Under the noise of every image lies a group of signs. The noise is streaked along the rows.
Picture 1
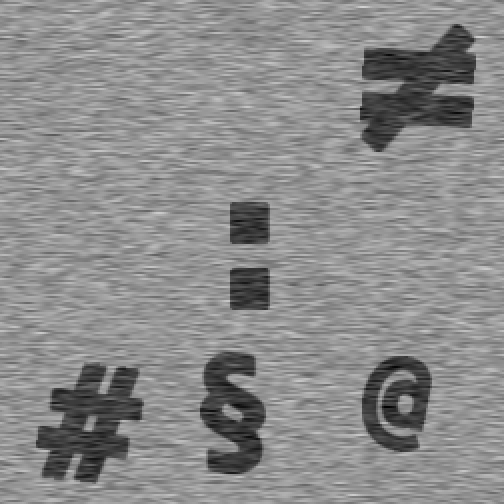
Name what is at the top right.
not-equal sign
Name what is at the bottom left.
hash sign
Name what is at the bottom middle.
section sign
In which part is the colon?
centre
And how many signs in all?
5
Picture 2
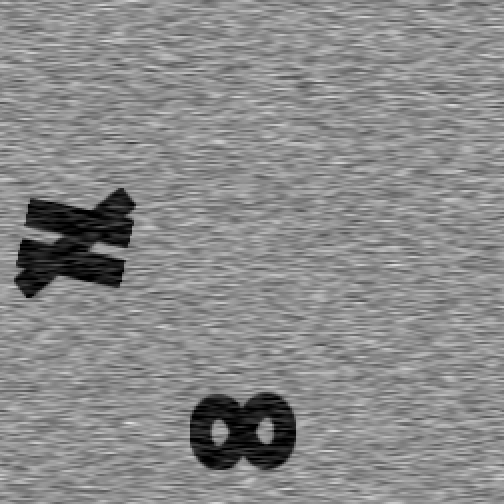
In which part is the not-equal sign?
middle left
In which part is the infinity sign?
bottom middle
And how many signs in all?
2
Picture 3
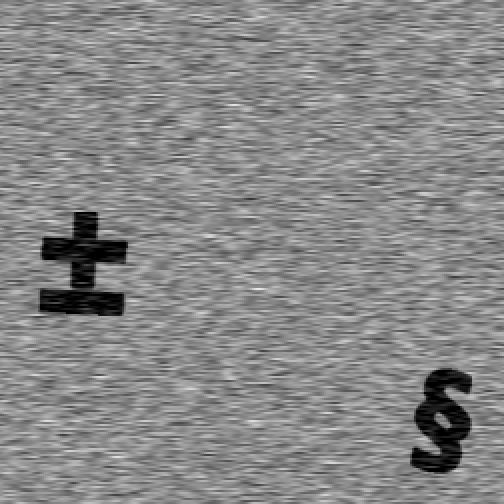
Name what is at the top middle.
nothing
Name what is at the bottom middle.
nothing
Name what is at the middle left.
plus-minus sign
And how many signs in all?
2
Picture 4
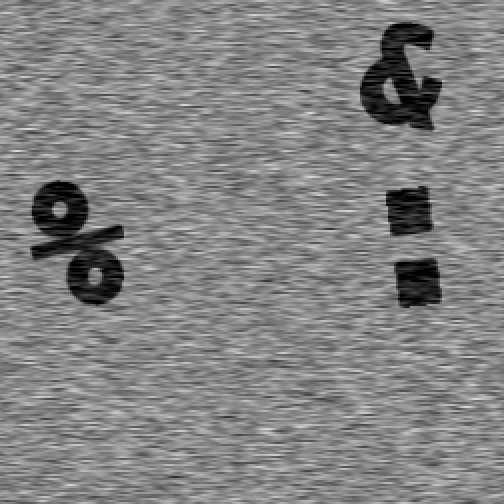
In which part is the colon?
middle right
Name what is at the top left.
nothing
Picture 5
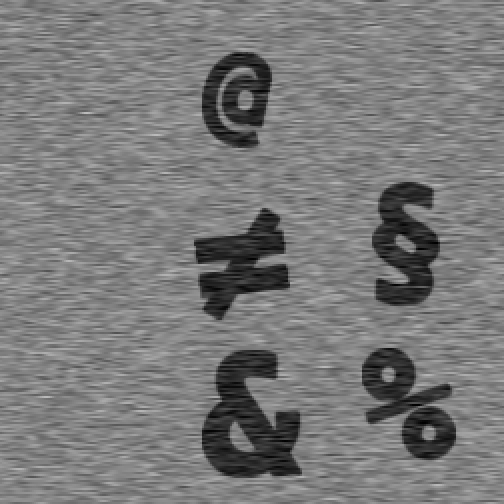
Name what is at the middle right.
section sign
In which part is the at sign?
top middle
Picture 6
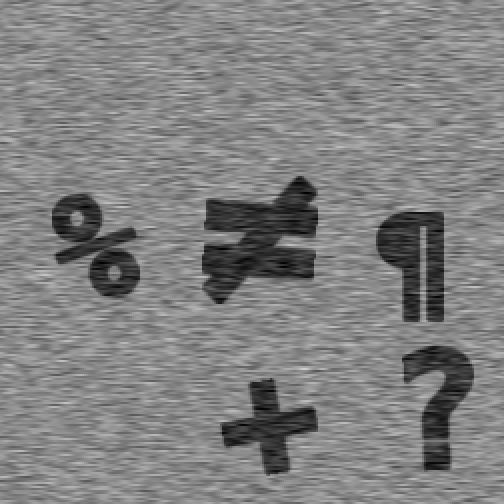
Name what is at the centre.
not-equal sign
